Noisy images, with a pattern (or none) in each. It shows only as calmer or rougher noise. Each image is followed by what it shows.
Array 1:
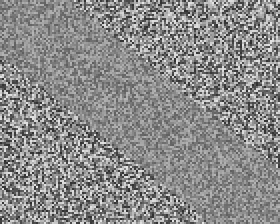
a diagonal band
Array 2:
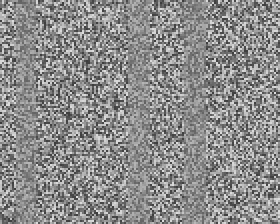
bands of columns
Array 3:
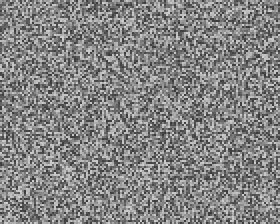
only noise
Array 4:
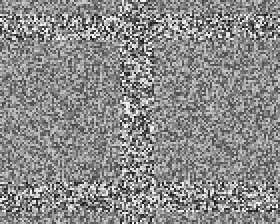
bands of rows crossing bands of columns
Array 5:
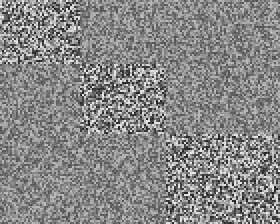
blocks along the diagonal
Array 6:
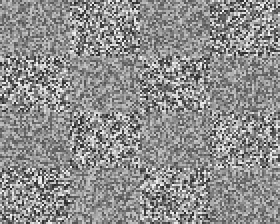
a checkerboard
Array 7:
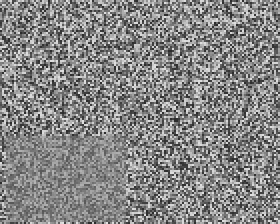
one block
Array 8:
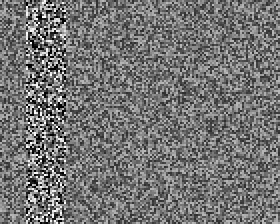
one band of columns
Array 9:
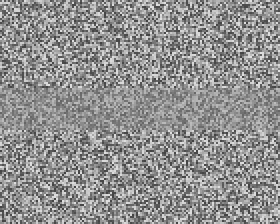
one band of rows
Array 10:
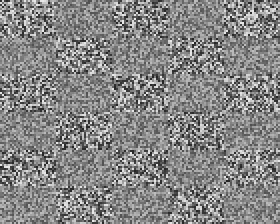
a checkerboard
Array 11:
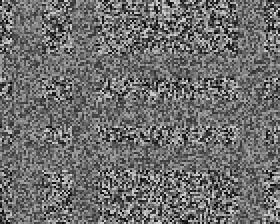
bands of rows crossing bands of columns
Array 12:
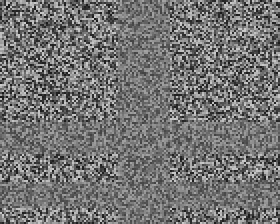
bands of rows crossing bands of columns
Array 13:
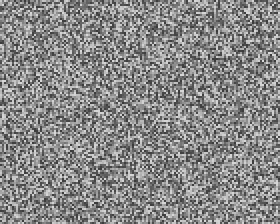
only noise
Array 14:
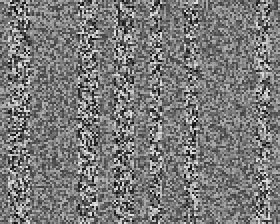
bands of columns
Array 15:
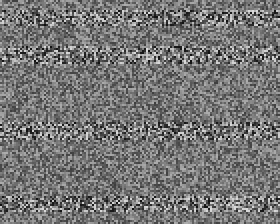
bands of rows
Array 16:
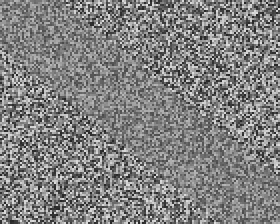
a diagonal band
